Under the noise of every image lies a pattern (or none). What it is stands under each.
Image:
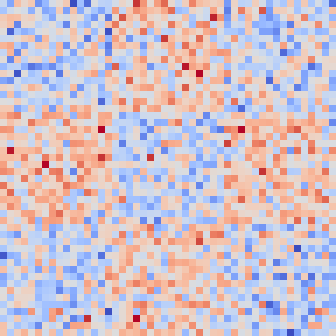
a checkerboard
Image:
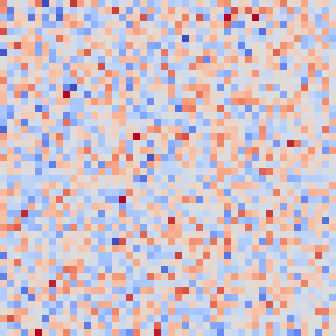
only noise
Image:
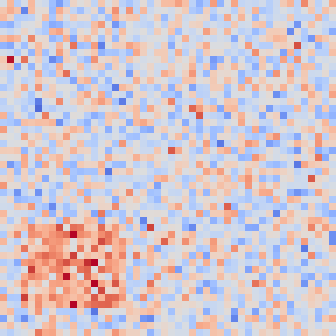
one block
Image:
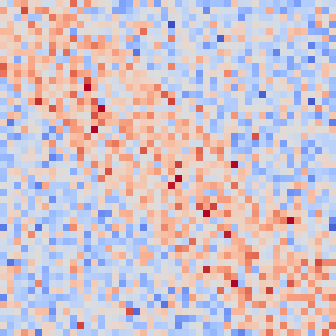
a diagonal band
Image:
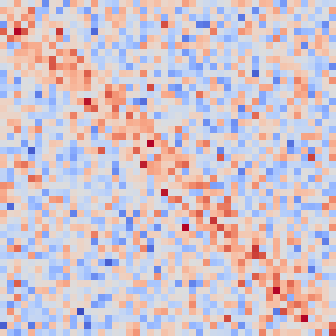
a diagonal band
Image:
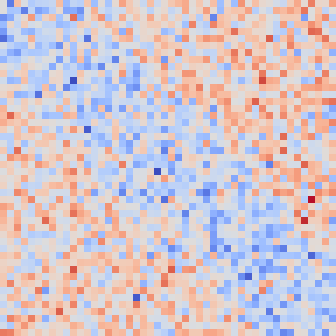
a diagonal band
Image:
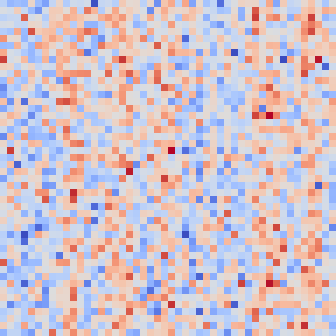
bands of columns
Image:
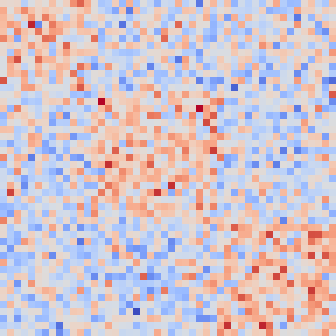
blocks along the diagonal
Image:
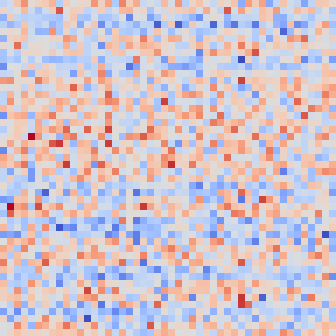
bands of rows
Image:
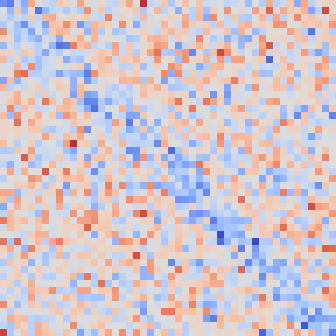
a diagonal band
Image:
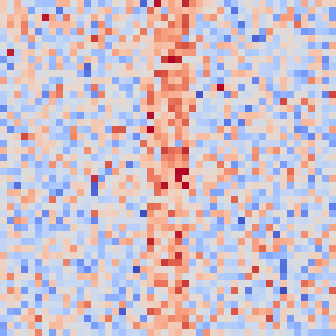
one band of columns
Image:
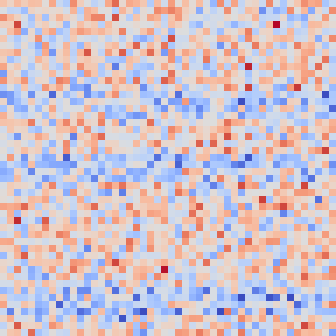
bands of rows
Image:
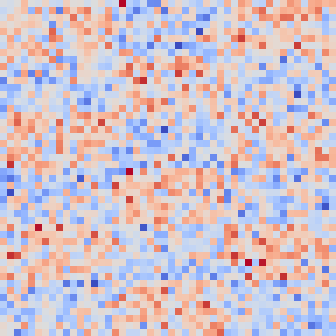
a checkerboard
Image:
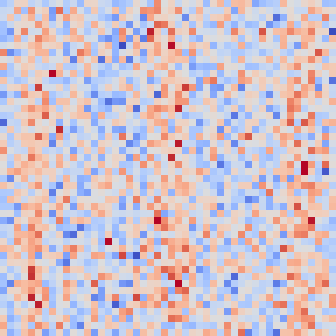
bands of columns
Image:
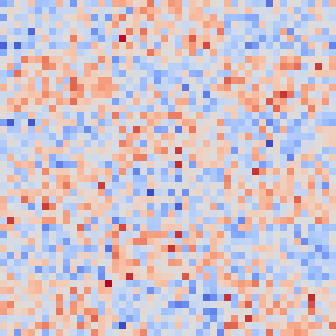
a checkerboard
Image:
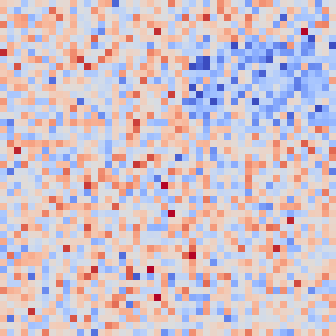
one block
